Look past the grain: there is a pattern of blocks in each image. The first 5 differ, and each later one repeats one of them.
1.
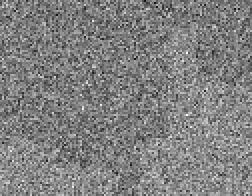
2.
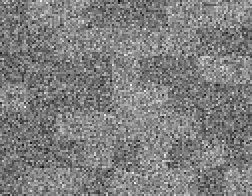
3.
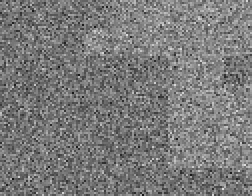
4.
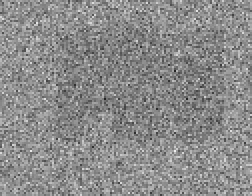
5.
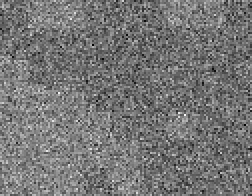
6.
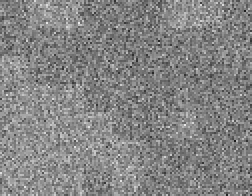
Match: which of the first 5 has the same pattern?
5
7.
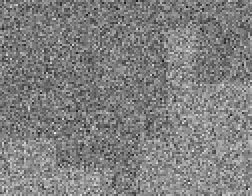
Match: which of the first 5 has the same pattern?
1
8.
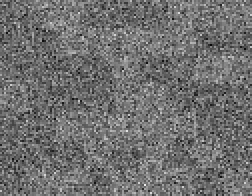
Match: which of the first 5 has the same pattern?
2
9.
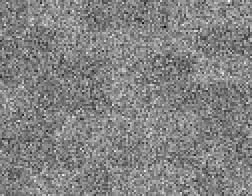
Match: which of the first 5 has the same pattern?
2
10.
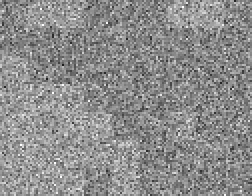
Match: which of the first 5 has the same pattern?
5
